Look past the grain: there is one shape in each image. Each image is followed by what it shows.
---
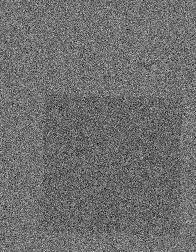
square
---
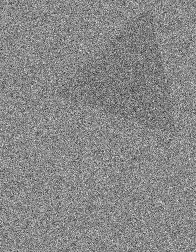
triangle
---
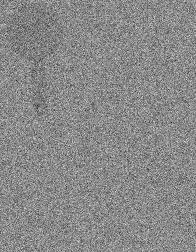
lollipop
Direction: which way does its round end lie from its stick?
up
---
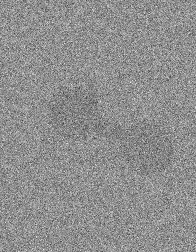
dumbbell
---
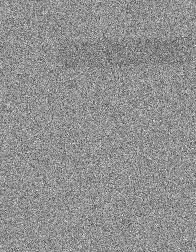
bar
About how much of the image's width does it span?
two thirds
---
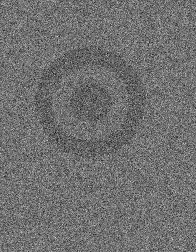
bullseye
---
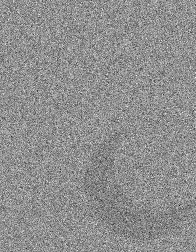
crescent
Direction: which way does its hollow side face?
up and right
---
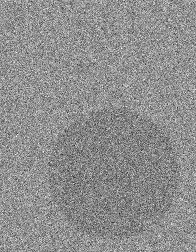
disc
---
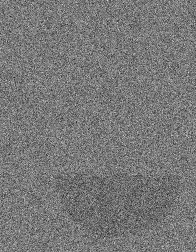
half disc
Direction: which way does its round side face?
down
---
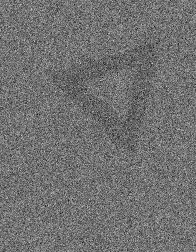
triangle frame
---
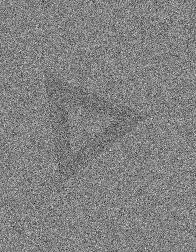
triangle frame
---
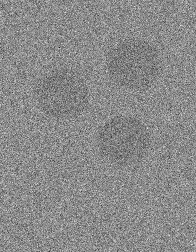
three dots
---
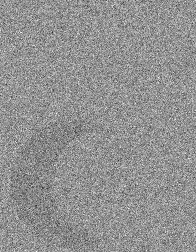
crescent
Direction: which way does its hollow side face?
right
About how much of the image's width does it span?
half
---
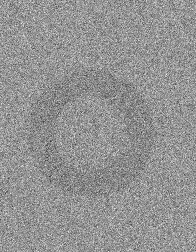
ring
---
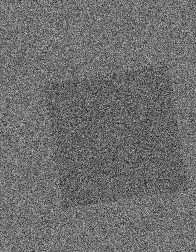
square
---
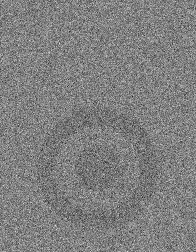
bullseye
